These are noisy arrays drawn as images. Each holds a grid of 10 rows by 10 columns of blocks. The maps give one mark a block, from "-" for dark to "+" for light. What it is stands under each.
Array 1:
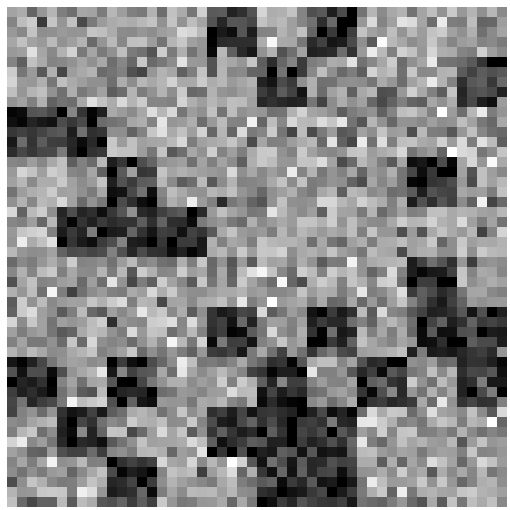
++++-+-+++
+++++-+++-
--++++++++
++-+++++-+
+---++++++
++++++++-+
++++-+-+--
-+-++-+-+-
+-++---+++
++-++--+++
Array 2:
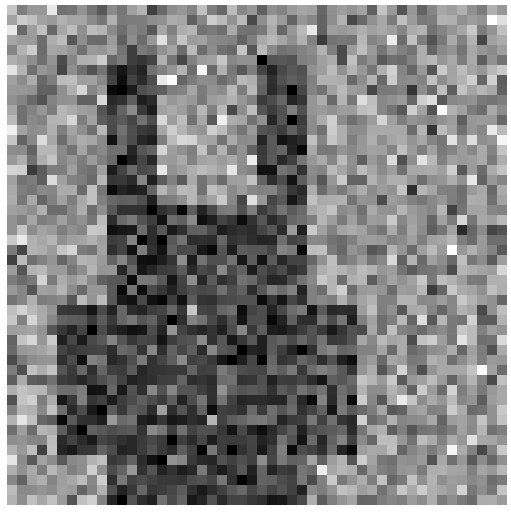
++++++++++
++-++-++++
++-++-++++
++-++-++++
++----++++
++----++++
+------+++
+------+++
+------+++
++----++++
